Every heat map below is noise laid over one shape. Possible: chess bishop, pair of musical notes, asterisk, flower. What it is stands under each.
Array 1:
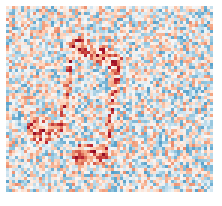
red pair of musical notes
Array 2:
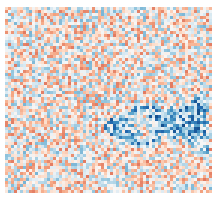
blue chess bishop
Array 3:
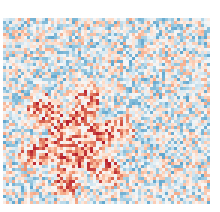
red asterisk
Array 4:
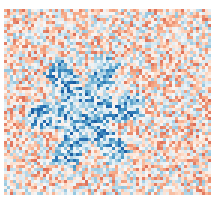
blue asterisk
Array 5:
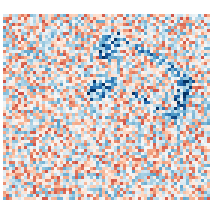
blue pair of musical notes
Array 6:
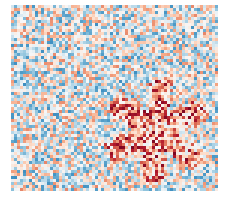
red asterisk
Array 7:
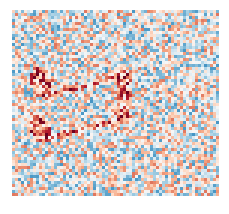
red pair of musical notes
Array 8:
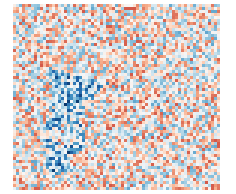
blue chess bishop
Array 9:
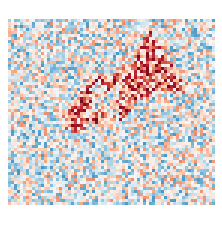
red chess bishop
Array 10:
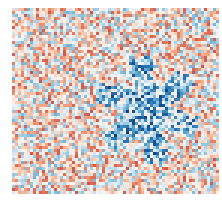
blue asterisk
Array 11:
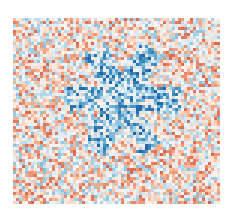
blue asterisk
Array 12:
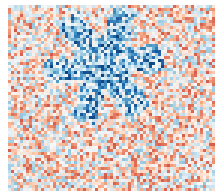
blue asterisk
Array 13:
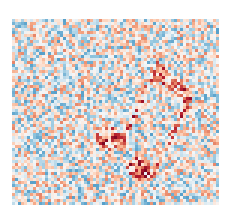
red pair of musical notes
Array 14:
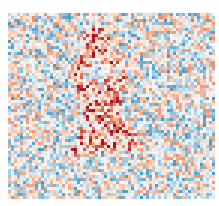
red chess bishop
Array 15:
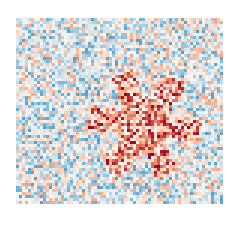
red asterisk
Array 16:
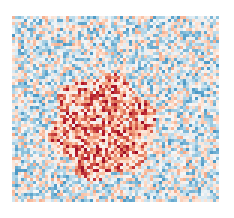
red flower
